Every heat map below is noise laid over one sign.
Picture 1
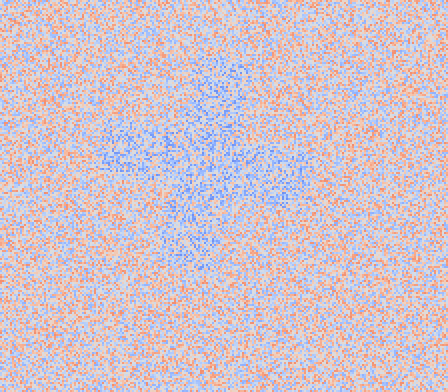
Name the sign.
plus sign
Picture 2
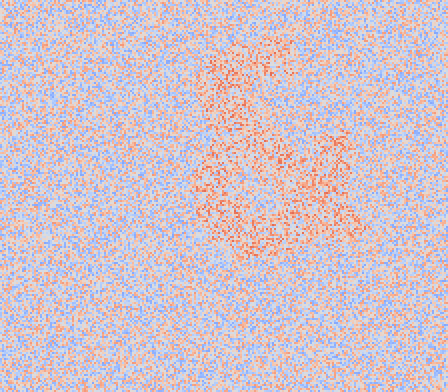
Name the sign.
ampersand
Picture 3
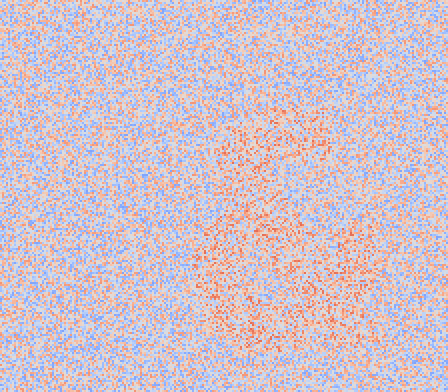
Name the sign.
ampersand
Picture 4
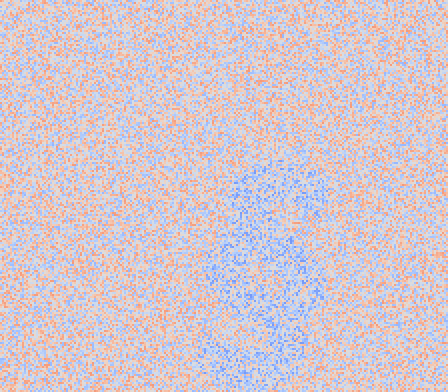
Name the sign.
section sign
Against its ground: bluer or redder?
bluer
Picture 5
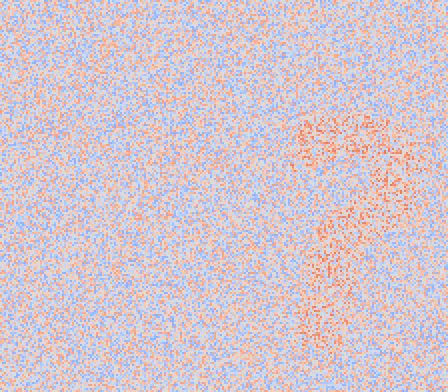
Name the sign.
question mark
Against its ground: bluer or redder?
redder
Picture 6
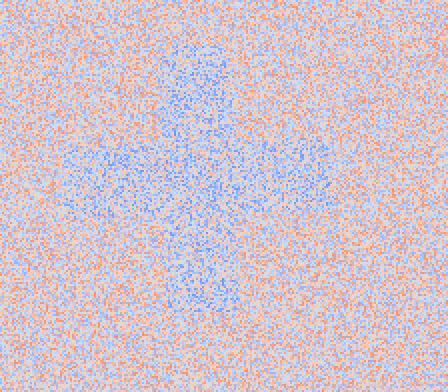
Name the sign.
plus sign
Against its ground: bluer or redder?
bluer
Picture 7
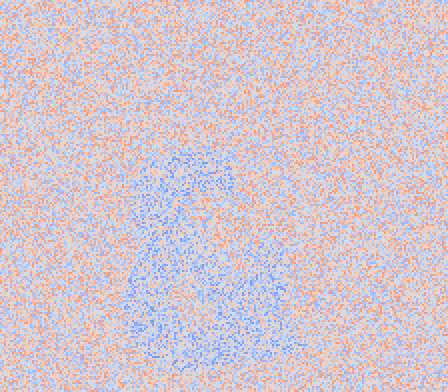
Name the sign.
ampersand
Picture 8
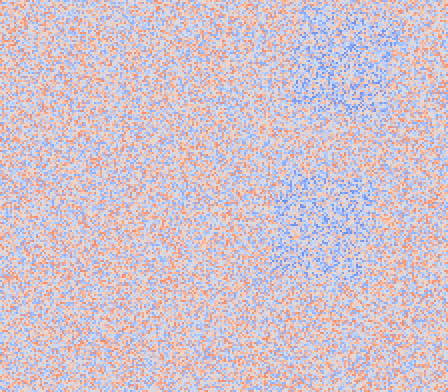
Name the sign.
colon
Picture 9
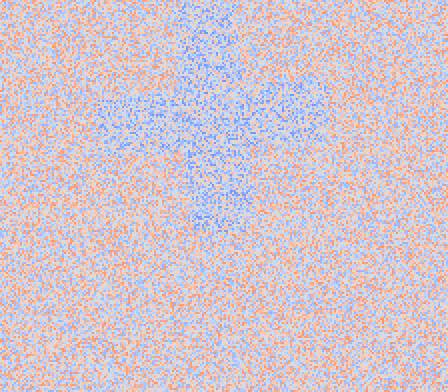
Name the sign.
plus sign
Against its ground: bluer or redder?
bluer
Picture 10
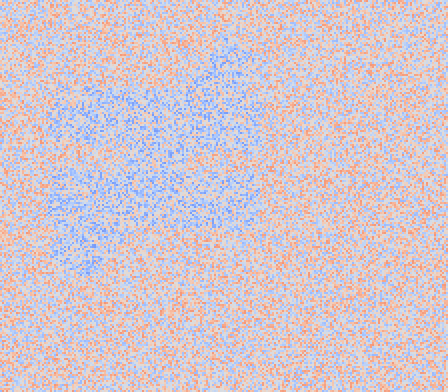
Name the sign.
not-equal sign
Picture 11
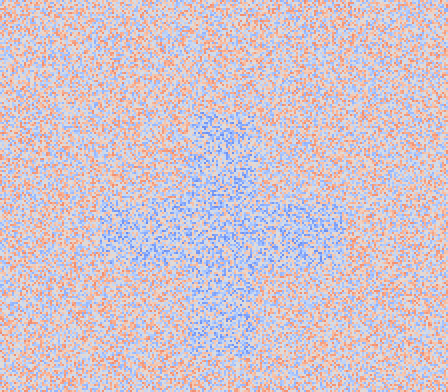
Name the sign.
plus sign
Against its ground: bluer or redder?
bluer
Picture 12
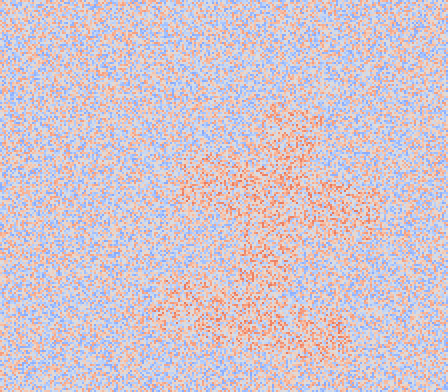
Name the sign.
plus-minus sign
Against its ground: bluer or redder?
redder
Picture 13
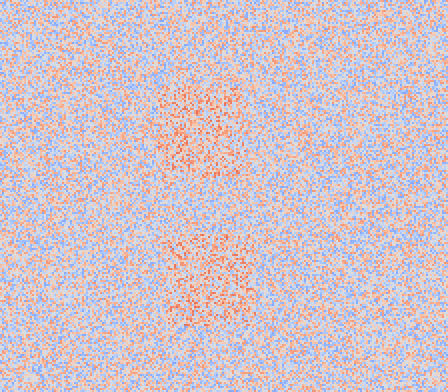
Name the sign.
colon
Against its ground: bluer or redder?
redder
